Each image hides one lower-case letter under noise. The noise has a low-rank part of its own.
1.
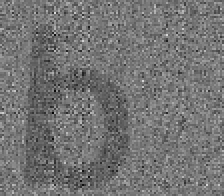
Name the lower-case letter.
b
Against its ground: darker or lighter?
darker
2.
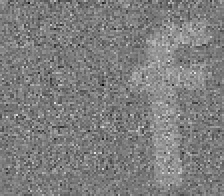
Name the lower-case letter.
f
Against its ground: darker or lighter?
lighter
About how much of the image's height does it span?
nearly all
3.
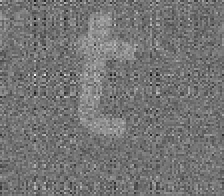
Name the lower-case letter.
t
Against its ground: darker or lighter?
lighter
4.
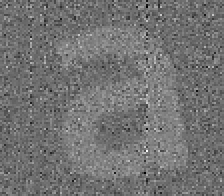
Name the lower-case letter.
a
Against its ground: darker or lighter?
lighter
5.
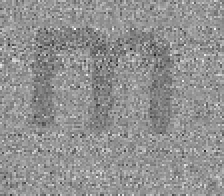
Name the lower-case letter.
m
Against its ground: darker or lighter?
darker
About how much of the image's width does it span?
two thirds
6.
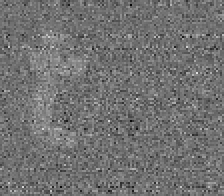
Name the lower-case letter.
t
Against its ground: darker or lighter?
lighter
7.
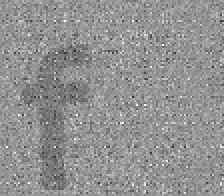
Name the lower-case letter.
f
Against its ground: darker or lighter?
darker
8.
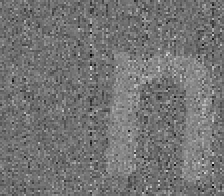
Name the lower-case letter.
n
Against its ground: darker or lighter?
lighter
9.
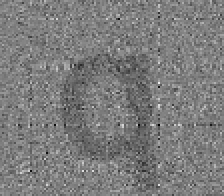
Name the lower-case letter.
q
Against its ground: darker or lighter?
darker
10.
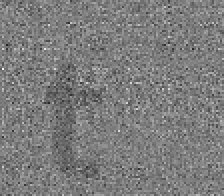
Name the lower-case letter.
t
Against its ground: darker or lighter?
darker
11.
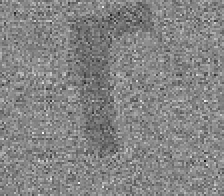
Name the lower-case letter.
r
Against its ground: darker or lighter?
darker
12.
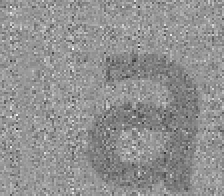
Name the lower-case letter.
a
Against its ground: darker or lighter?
darker
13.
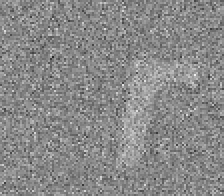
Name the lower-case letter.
r
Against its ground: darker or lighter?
lighter
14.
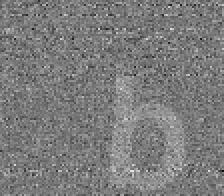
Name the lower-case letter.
b
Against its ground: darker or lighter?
lighter
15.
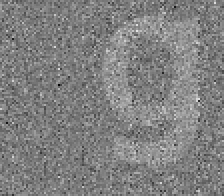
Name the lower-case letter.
g
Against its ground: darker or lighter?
lighter
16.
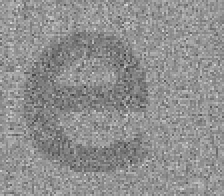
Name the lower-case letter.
e
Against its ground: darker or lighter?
darker
